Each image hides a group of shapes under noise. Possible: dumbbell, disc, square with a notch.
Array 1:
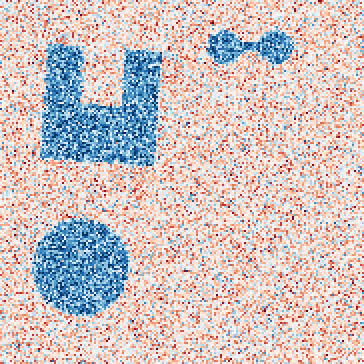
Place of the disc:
bottom left
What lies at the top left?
square with a notch
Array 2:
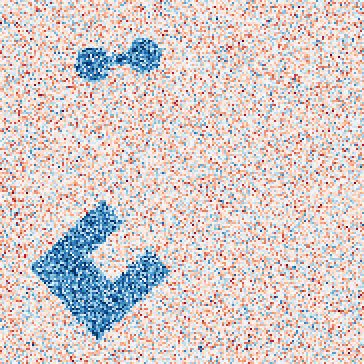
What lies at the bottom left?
square with a notch
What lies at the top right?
nothing
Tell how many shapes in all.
2
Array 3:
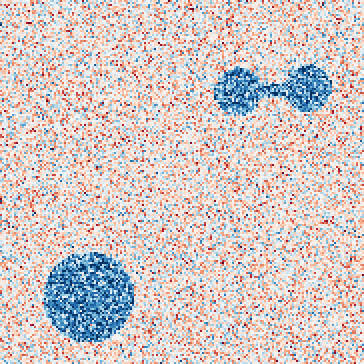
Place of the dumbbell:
top right
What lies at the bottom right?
nothing
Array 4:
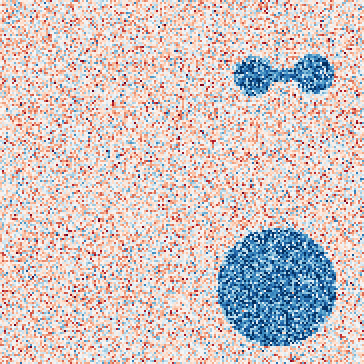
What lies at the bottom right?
disc
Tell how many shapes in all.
2
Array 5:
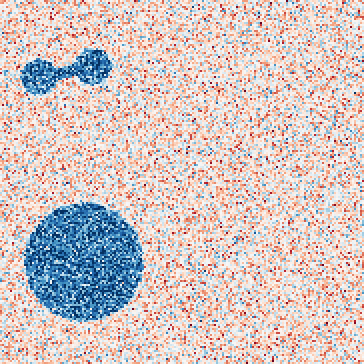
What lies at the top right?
nothing
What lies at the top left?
dumbbell
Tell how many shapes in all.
2
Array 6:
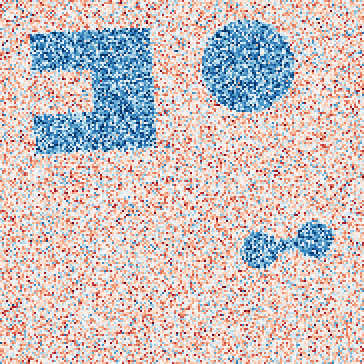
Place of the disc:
top right
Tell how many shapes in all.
3
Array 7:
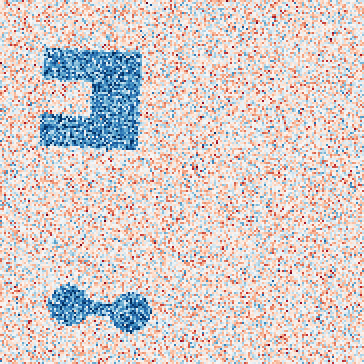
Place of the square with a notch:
top left
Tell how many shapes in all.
2
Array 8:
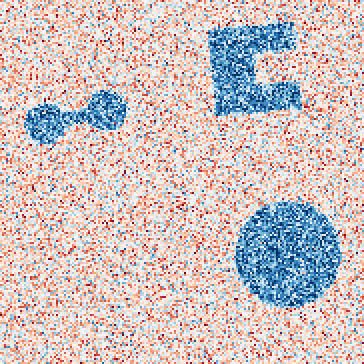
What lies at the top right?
square with a notch
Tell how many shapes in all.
3
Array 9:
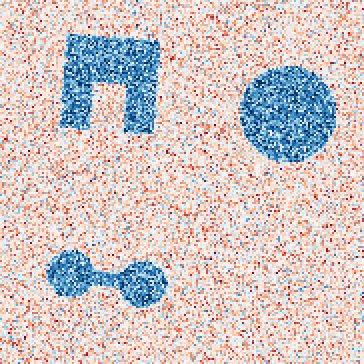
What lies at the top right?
disc
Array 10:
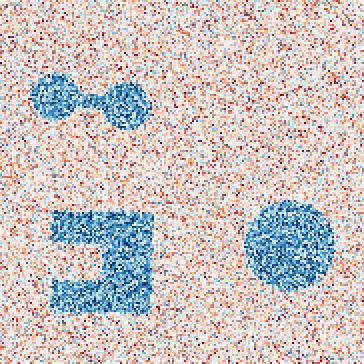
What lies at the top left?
dumbbell
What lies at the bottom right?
disc
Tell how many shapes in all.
3
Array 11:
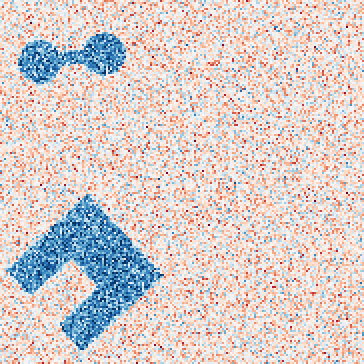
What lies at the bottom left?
square with a notch
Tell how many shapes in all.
2
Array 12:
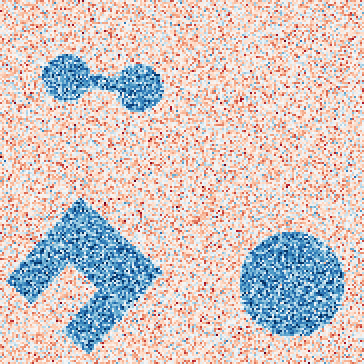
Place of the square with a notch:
bottom left
